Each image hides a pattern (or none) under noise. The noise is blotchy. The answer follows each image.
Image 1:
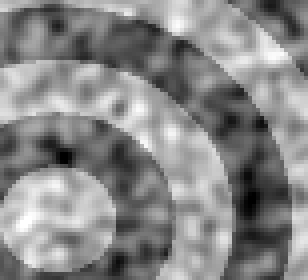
rings round one point
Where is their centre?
bottom left
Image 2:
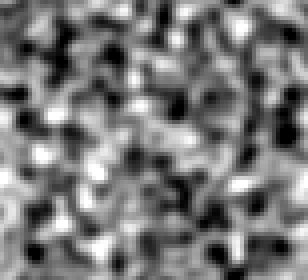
only noise
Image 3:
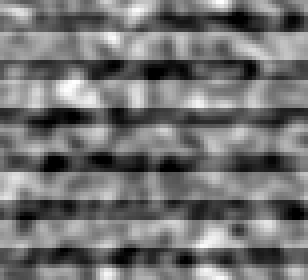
horizontal stripes
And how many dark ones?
6
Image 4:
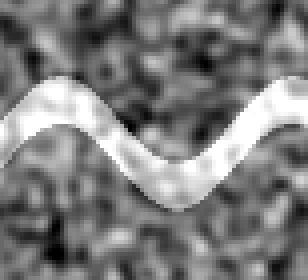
a wavy band
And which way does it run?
left to right
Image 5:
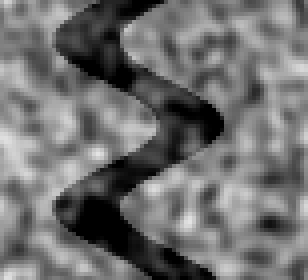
a wavy band
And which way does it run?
top to bottom
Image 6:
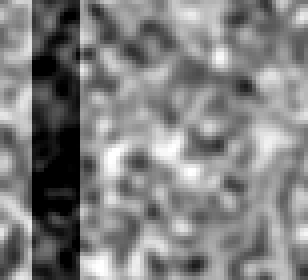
one vertical stripe
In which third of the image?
left
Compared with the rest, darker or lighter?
darker
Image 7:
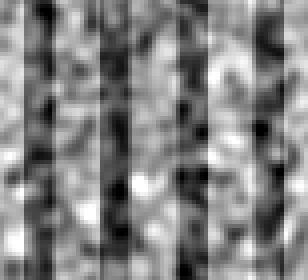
vertical stripes
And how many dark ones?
4
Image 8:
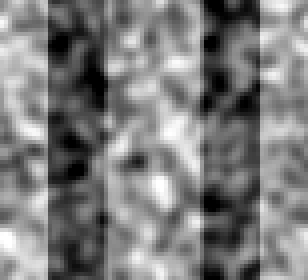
vertical stripes
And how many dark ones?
2
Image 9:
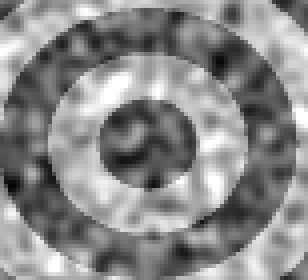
rings round one point
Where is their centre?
centre
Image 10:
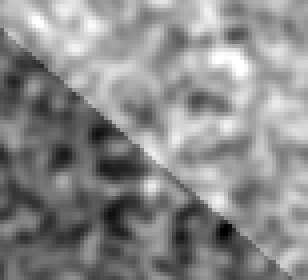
a sharp edge
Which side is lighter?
top right
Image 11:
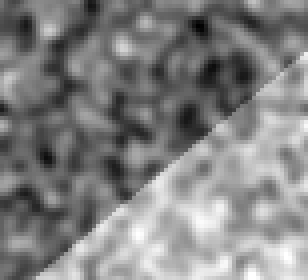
a sharp edge
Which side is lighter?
bottom right
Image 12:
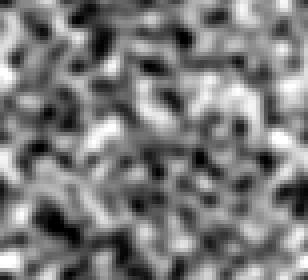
only noise
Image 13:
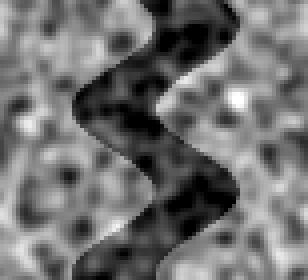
a wavy band
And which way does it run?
top to bottom
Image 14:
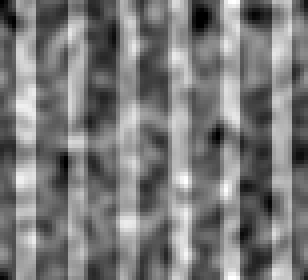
vertical stripes
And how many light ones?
6
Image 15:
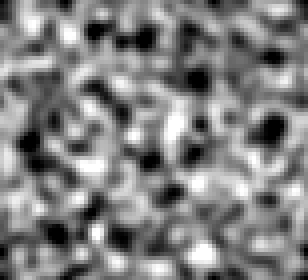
only noise
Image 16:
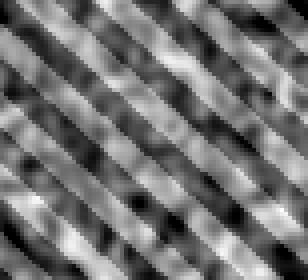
diagonal stripes
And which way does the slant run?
top left to bottom right
